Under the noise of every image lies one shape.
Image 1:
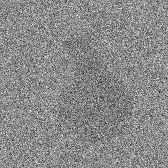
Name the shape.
pear
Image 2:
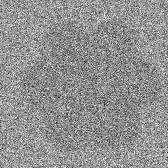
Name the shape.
flower
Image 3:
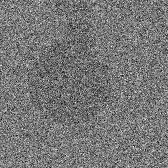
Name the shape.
pear
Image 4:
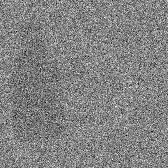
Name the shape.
bottle
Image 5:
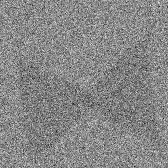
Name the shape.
bow tie
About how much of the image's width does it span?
nearly all
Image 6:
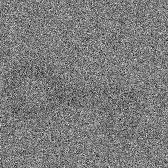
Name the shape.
key
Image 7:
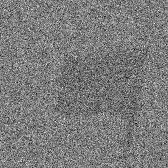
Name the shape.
flag
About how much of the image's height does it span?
two thirds
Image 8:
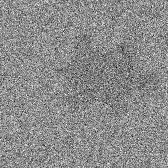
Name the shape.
turtle
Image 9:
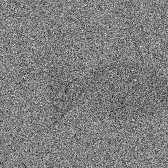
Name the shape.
fish
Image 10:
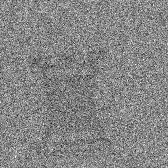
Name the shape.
chess rook
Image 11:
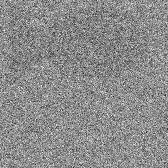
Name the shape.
fish
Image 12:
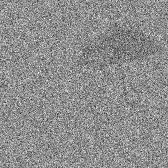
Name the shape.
umbrella
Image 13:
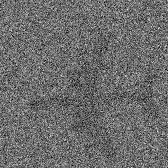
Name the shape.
airplane
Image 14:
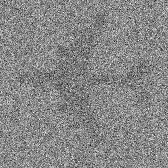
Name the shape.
airplane
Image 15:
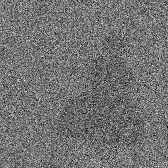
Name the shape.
chess pawn
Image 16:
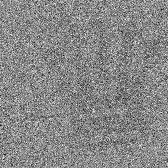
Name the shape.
chess queen
